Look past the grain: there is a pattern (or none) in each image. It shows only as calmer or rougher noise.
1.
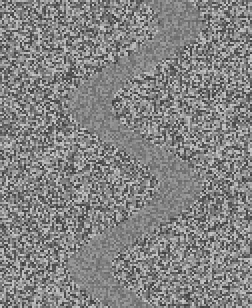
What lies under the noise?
a wavy band
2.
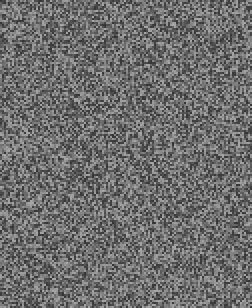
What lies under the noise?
only noise
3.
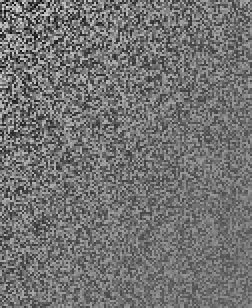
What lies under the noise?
a smooth slope
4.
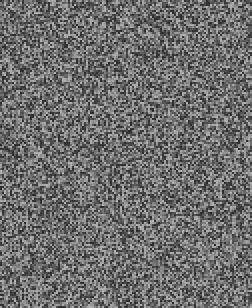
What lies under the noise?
only noise
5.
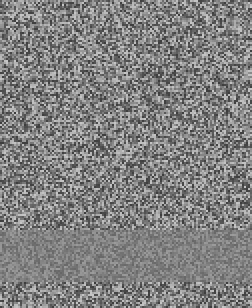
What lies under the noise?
one horizontal stripe
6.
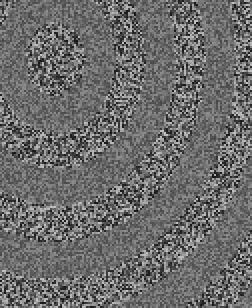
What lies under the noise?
rings round one point
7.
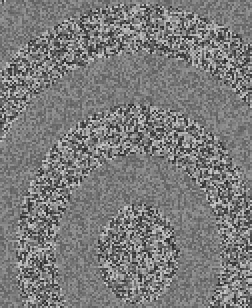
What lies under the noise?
rings round one point
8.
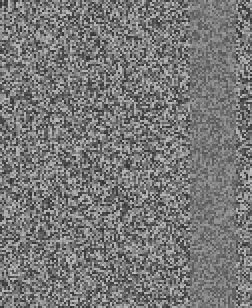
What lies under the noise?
one vertical stripe
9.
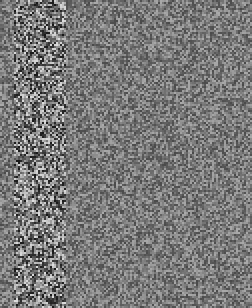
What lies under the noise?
one vertical stripe
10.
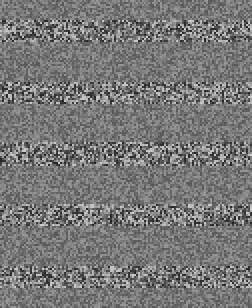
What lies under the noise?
horizontal stripes
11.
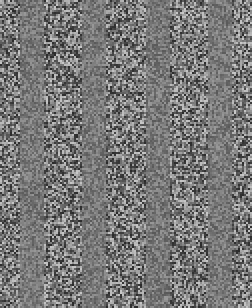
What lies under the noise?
vertical stripes
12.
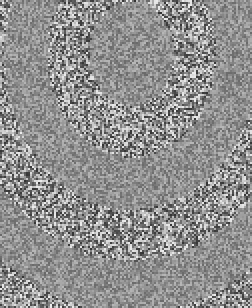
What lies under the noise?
rings round one point
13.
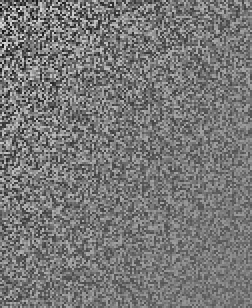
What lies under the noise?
a smooth slope
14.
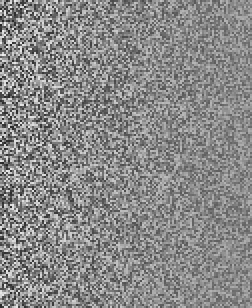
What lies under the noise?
a smooth slope
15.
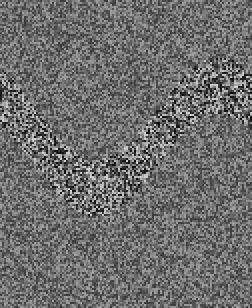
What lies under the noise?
a wavy band
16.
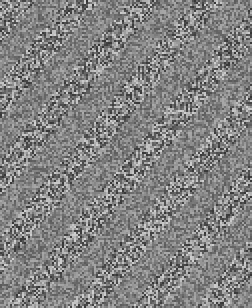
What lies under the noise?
diagonal stripes
